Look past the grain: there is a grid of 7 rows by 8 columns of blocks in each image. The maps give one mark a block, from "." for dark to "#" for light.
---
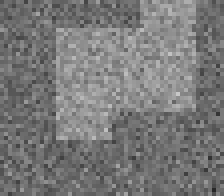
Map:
. . . . . # # .
. . # # # # # .
. . # # # # # .
. . # # # # # .
. . # # . . . .
. . . . . . . .
. . . . . . . .
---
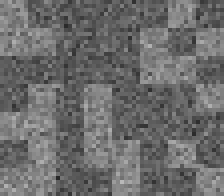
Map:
# . . . . . # .
# # . . . # . #
. . . . . # # .
. # . # . . . #
# # . # . . . .
. # . # # . # .
# # . . # . . #
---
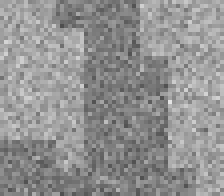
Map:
# # . . . # # #
# # # . . # # #
# # # . . . # #
# # # . . . # #
# # # . . . # #
. . # . . . # #
. . . . . . . #
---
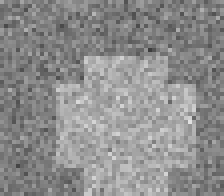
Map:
. . . . . . . .
. . . . . . . .
. . . # # # . .
. . # # # # # .
. . # # # # # .
. . # # # # # .
. . . # # # . .
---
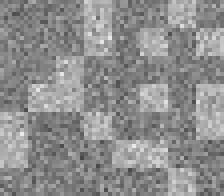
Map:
. . . # . . # .
. . . # . # . #
. . # . . . . .
. # # . . # . #
# . . # . . . #
# . . . # # . .
. . . . . . # .
